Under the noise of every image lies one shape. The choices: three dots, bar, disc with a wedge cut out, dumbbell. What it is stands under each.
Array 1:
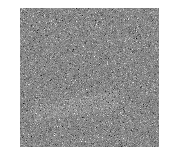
bar
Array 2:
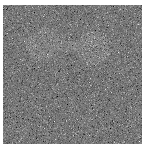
dumbbell
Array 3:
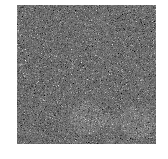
dumbbell
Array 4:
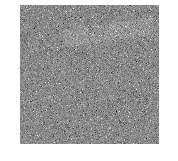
bar
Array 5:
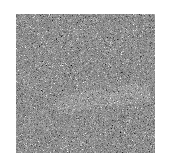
bar
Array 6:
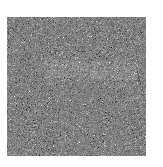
bar
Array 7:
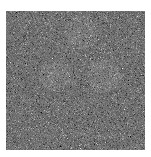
three dots
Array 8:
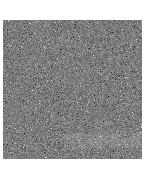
bar
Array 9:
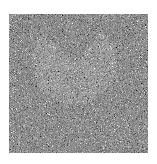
disc with a wedge cut out
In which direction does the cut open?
up
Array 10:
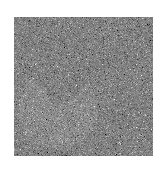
disc with a wedge cut out
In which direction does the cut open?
up
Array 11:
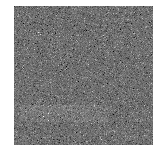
bar
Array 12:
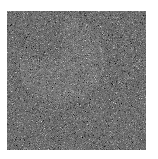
disc with a wedge cut out
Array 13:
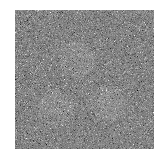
three dots
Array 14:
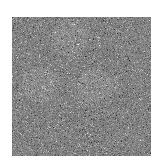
three dots
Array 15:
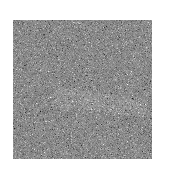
bar
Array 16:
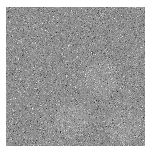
three dots
